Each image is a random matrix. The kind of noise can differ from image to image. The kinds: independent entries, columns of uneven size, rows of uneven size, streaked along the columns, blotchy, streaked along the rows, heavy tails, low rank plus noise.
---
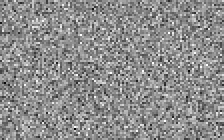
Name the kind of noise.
low rank plus noise
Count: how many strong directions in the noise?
one
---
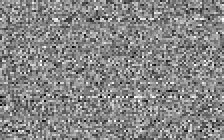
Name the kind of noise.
rows of uneven size
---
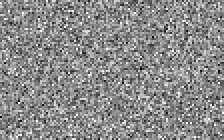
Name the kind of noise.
independent entries
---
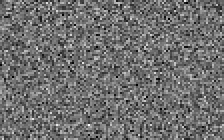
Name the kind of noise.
low rank plus noise
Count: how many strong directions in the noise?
one
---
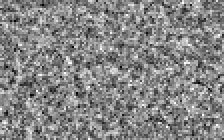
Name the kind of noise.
blotchy
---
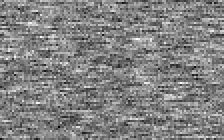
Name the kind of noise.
streaked along the rows
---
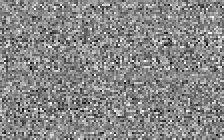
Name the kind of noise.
rows of uneven size
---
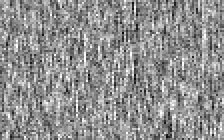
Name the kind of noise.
streaked along the columns
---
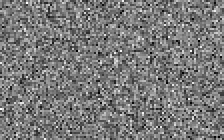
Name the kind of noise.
independent entries
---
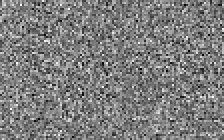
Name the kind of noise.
low rank plus noise
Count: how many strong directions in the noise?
five to eight
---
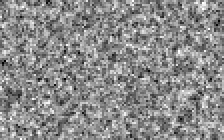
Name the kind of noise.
blotchy
